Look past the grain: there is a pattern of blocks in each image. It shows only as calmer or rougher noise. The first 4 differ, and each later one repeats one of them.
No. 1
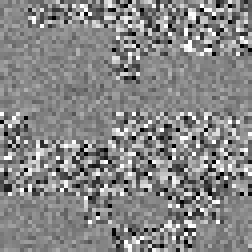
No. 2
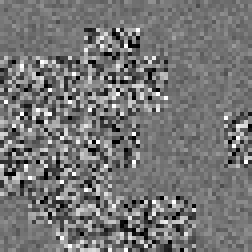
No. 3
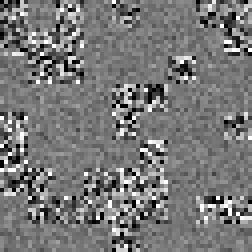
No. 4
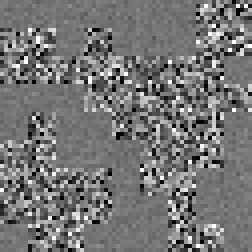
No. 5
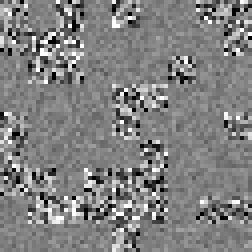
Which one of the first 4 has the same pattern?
3
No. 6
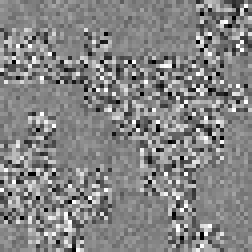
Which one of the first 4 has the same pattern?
4
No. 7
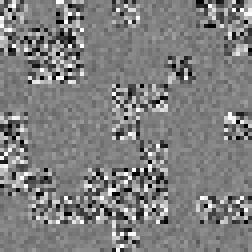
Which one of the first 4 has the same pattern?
3
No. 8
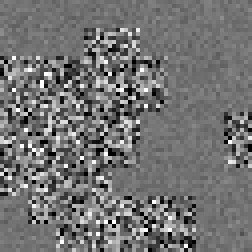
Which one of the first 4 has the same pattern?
2
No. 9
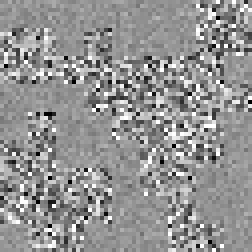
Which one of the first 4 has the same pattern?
4
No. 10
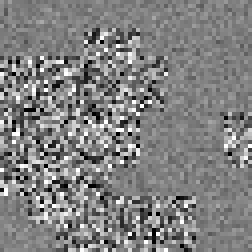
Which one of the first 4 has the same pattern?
2
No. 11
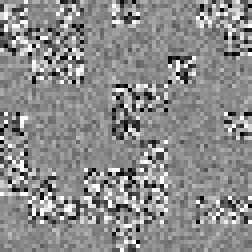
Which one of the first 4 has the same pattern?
3
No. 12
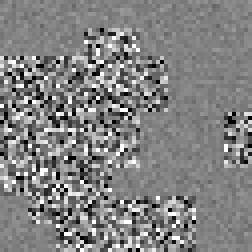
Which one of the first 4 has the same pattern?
2
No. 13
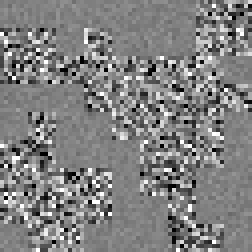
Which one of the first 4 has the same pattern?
4
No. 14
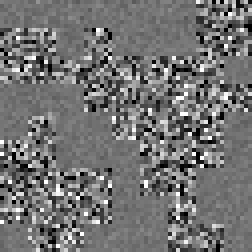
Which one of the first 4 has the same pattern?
4
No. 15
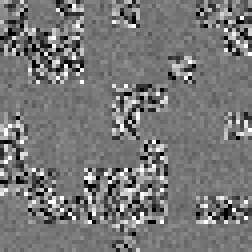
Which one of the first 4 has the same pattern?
3
